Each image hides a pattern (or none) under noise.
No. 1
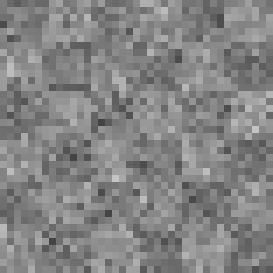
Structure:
a checkerboard
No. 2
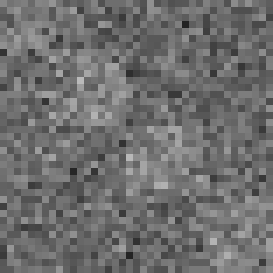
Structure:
blocks along the diagonal
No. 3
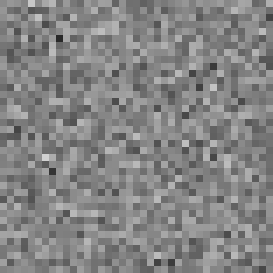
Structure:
only noise
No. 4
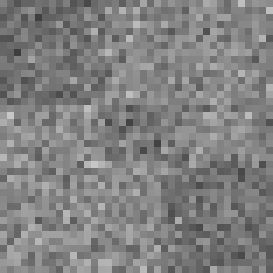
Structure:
blocks along the diagonal
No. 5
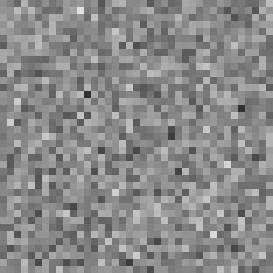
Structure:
only noise
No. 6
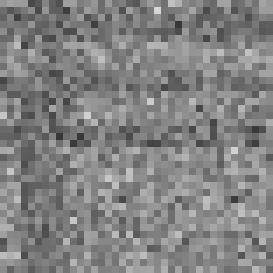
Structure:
bands of rows crossing bands of columns
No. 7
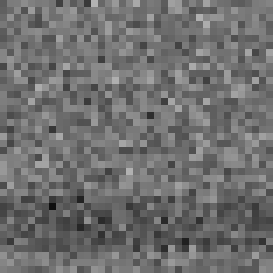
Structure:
one band of rows
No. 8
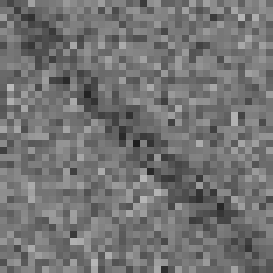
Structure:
a diagonal band
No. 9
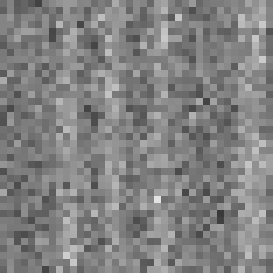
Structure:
bands of columns
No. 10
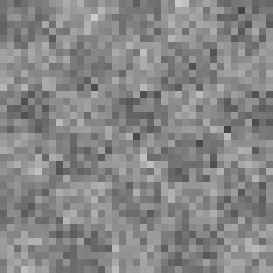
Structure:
a checkerboard
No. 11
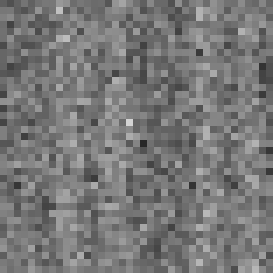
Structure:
bands of columns
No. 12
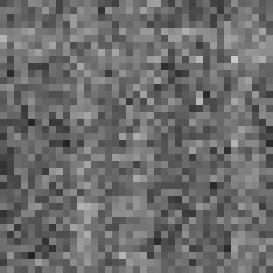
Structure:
bands of rows crossing bands of columns
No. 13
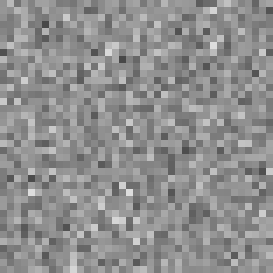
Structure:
only noise
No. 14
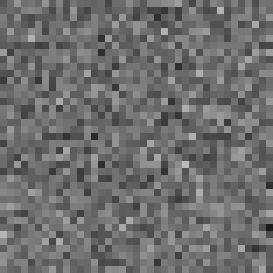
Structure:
only noise
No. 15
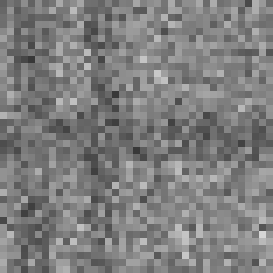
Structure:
bands of rows crossing bands of columns
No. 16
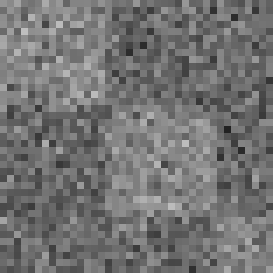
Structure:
blocks along the diagonal
